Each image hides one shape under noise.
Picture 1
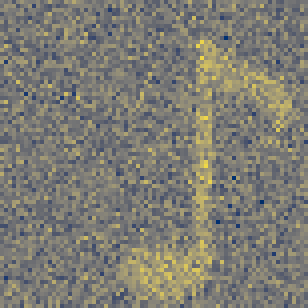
musical note
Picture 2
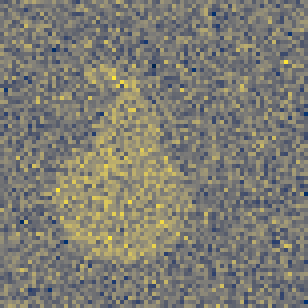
pear
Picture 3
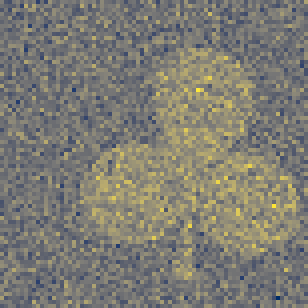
club
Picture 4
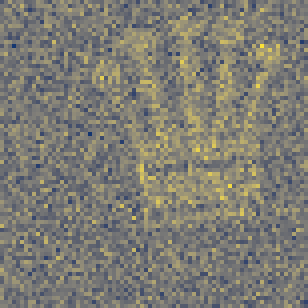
chess queen
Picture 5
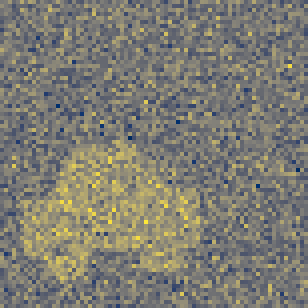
car
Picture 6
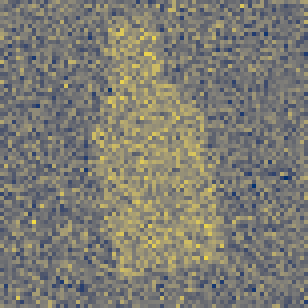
bottle
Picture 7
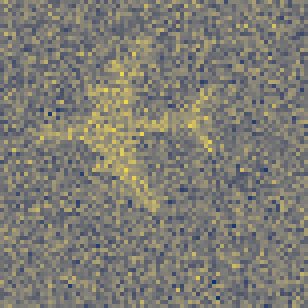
airplane
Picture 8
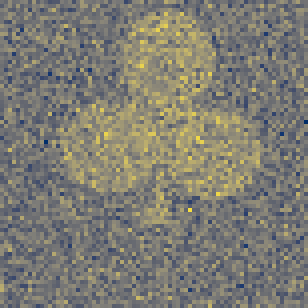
club
